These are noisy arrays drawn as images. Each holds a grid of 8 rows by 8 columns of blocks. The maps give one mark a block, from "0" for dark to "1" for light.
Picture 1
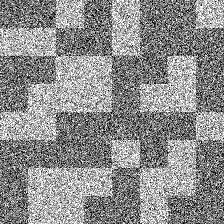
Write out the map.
0 0 1 0 1 0 0 1
1 1 0 0 1 0 0 0
0 0 1 1 0 0 1 0
0 1 1 1 0 1 1 0
1 1 0 0 0 0 0 1
0 0 0 0 1 0 1 0
0 1 1 1 0 1 1 0
0 1 1 0 0 1 0 0
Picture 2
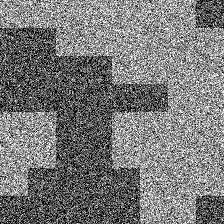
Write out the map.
1 1 1 1 1 1 1 0
0 0 1 1 1 1 1 1
0 0 0 0 1 1 1 1
0 0 0 0 0 0 1 1
1 1 0 0 1 1 1 1
1 1 0 0 1 1 1 1
1 0 0 0 0 1 1 1
0 0 0 0 0 1 1 0
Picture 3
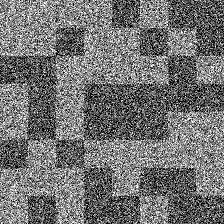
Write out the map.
1 1 1 1 0 1 0 0
1 1 0 1 1 0 1 0
0 0 1 1 1 1 0 1
1 0 1 0 0 0 0 0
1 0 1 0 0 0 1 1
0 1 0 1 1 1 1 1
1 1 1 0 1 0 0 1
1 0 1 0 0 1 0 0
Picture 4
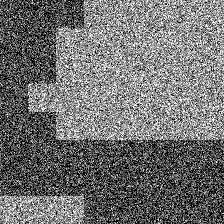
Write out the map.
0 0 0 1 1 1 1 1
0 0 1 1 1 1 1 1
0 0 1 1 1 1 1 1
0 1 1 1 1 1 1 1
0 0 1 1 1 1 1 1
0 0 0 0 0 0 0 0
0 0 0 0 0 0 0 0
1 1 1 0 0 0 0 0
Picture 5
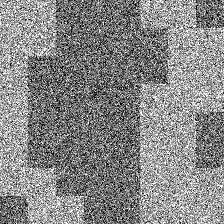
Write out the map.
1 1 0 0 0 1 1 0
1 1 0 0 0 0 1 1
1 0 0 0 0 0 1 1
1 0 0 0 0 1 1 1
1 0 0 0 0 1 1 0
1 0 0 0 0 1 1 0
1 1 0 0 0 1 1 1
0 1 1 0 0 1 1 1
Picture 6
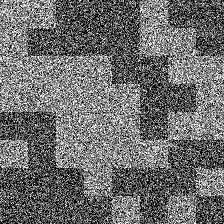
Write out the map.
1 1 0 0 0 1 0 0
1 0 0 0 0 1 1 0
1 1 1 1 0 0 1 1
1 1 1 1 1 0 0 1
0 0 1 1 1 0 1 1
1 0 1 1 1 1 0 0
0 0 0 1 0 0 0 1
0 0 0 0 1 0 1 0
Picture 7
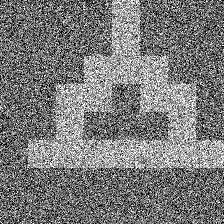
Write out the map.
0 0 0 0 1 0 0 0
0 0 0 0 1 0 0 0
0 0 0 1 1 1 0 0
0 0 1 1 0 1 1 0
0 0 1 0 0 0 1 0
0 1 1 1 1 1 1 1
0 0 0 0 0 0 0 0
0 0 0 0 0 0 0 0
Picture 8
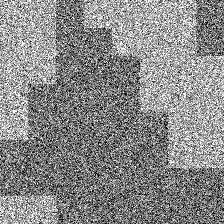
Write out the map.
1 1 0 1 1 1 1 0
1 1 0 0 1 1 1 0
1 1 0 0 0 1 1 1
1 0 0 0 0 1 1 1
1 0 0 0 0 0 1 1
0 0 0 0 0 0 1 1
0 0 0 0 0 0 0 0
1 1 0 0 0 0 0 0
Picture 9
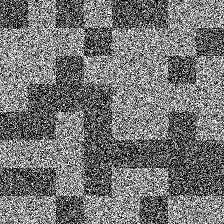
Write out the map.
0 1 0 1 0 0 1 1
1 1 1 0 1 1 1 0
1 1 0 1 1 1 0 1
1 0 0 0 1 1 1 1
0 0 1 0 1 1 0 1
1 1 1 0 0 0 0 0
0 0 1 0 1 1 0 0
1 1 0 1 1 0 1 1
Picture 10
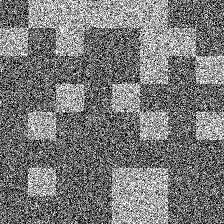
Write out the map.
0 1 1 1 1 1 0 0
1 0 1 0 0 1 1 0
0 0 0 0 0 1 0 1
0 0 1 0 1 0 0 0
0 1 0 0 0 1 0 1
0 0 0 0 0 0 0 0
0 1 0 0 1 1 0 0
0 0 0 0 1 1 0 0
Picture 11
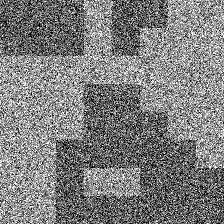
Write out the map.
0 0 0 1 0 0 1 1
0 0 0 1 0 1 1 1
1 1 1 1 1 1 1 1
1 1 1 0 0 1 1 1
1 1 1 0 0 0 1 1
1 1 0 0 0 0 0 1
1 1 0 1 1 0 0 0
1 1 0 0 0 0 0 0
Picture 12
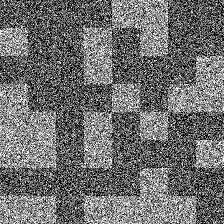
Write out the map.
0 0 0 0 1 1 0 0
1 0 0 1 0 1 0 0
0 0 0 1 0 0 0 1
1 0 0 0 1 0 1 1
1 1 0 1 0 1 0 0
1 1 0 1 0 0 0 1
0 0 0 0 0 1 0 0
1 1 0 1 1 1 1 0
